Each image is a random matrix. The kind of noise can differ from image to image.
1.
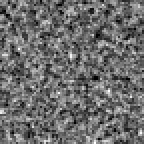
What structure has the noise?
blotchy
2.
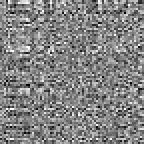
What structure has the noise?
low rank plus noise
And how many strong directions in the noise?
two
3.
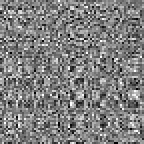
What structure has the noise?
low rank plus noise
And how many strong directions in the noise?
one
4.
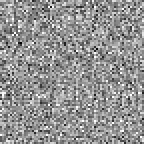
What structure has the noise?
low rank plus noise
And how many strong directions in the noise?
five to eight
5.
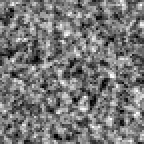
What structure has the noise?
blotchy
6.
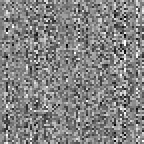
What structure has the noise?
columns of uneven size
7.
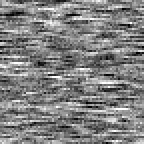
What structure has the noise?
streaked along the rows
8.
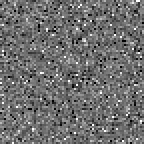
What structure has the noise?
heavy tails
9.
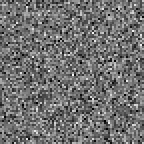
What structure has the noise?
independent entries
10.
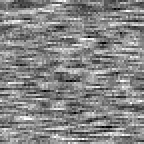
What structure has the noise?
streaked along the rows
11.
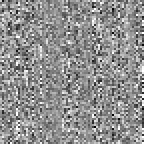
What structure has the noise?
columns of uneven size
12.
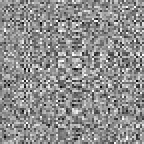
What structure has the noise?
low rank plus noise
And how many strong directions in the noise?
one
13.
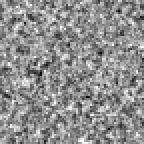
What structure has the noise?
blotchy
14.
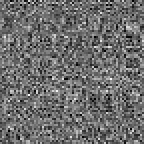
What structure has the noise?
low rank plus noise
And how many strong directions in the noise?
three or four
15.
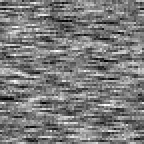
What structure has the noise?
streaked along the rows
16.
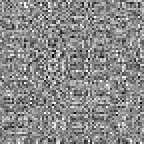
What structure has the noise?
low rank plus noise
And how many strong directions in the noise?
two
